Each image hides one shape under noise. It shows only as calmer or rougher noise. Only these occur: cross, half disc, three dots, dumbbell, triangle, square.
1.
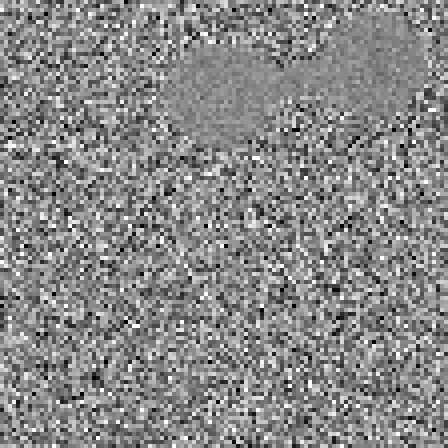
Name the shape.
dumbbell
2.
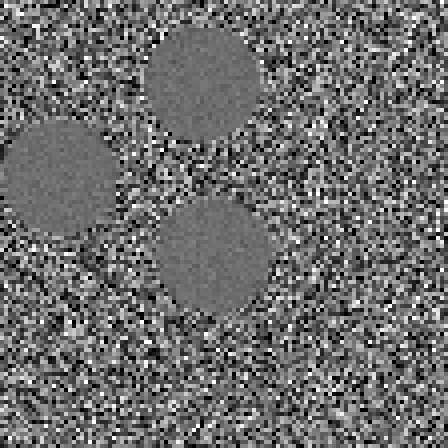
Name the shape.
three dots
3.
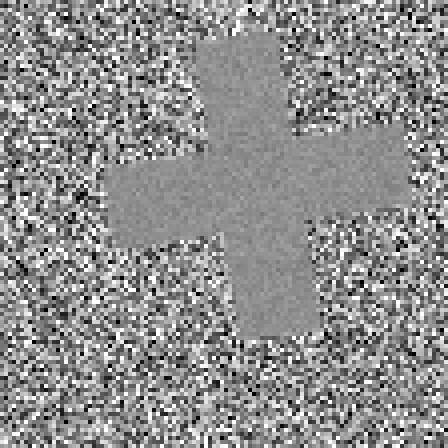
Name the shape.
cross
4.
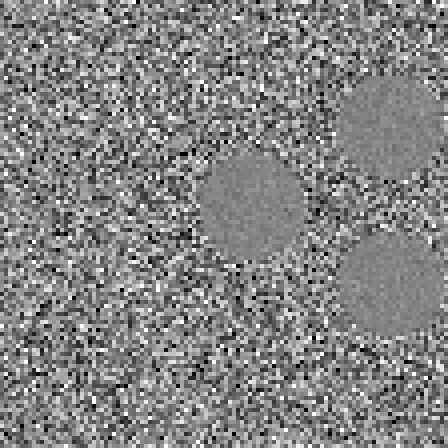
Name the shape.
three dots
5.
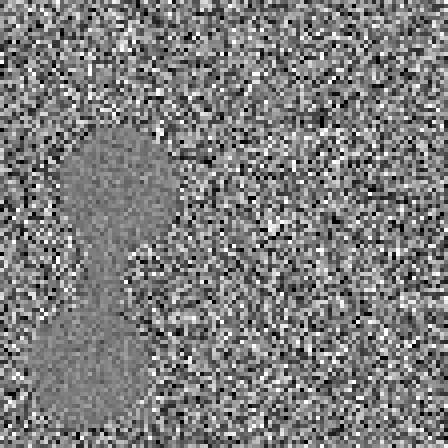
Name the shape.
dumbbell
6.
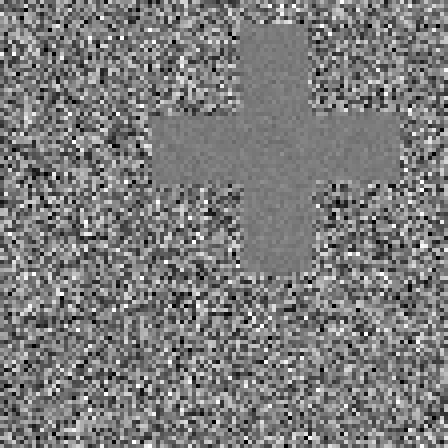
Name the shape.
cross
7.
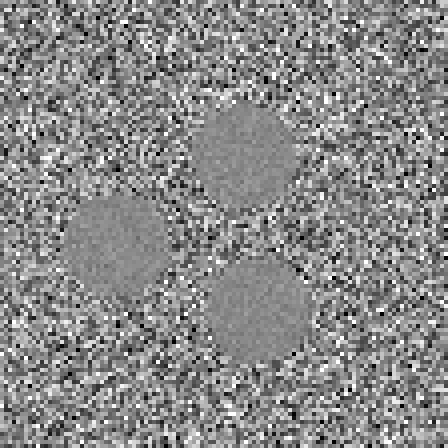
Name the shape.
three dots
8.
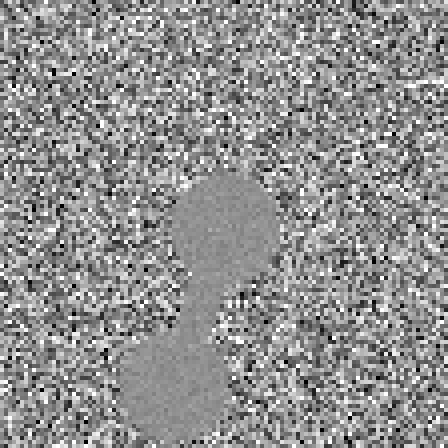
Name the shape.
dumbbell
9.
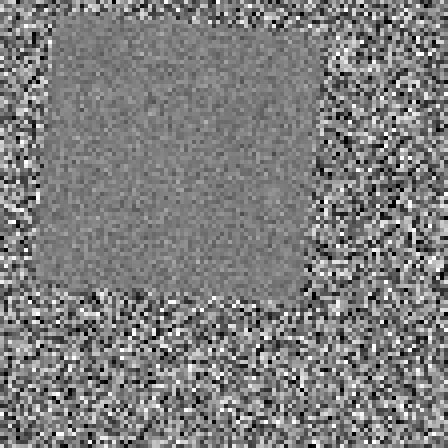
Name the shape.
square
